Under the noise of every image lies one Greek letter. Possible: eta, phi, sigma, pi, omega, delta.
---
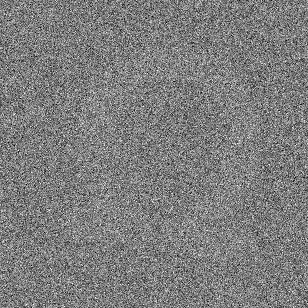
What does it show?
light omega
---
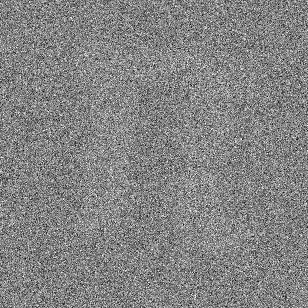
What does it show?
light pi
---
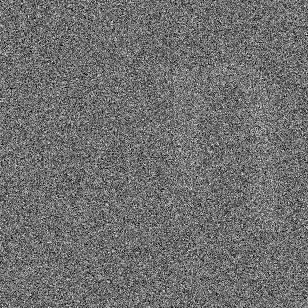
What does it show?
light eta
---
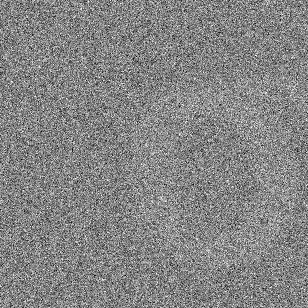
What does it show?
light sigma
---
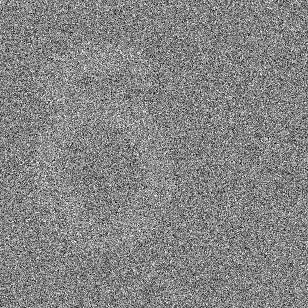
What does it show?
light delta
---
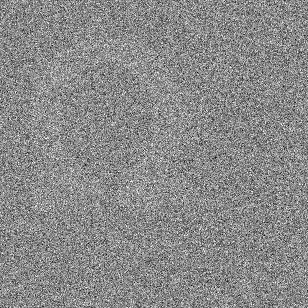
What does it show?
light omega
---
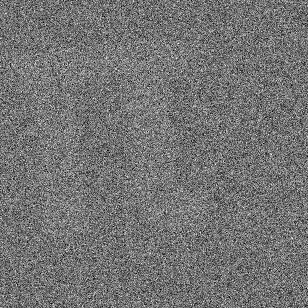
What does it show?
light pi
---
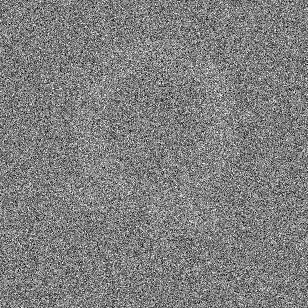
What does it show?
light omega
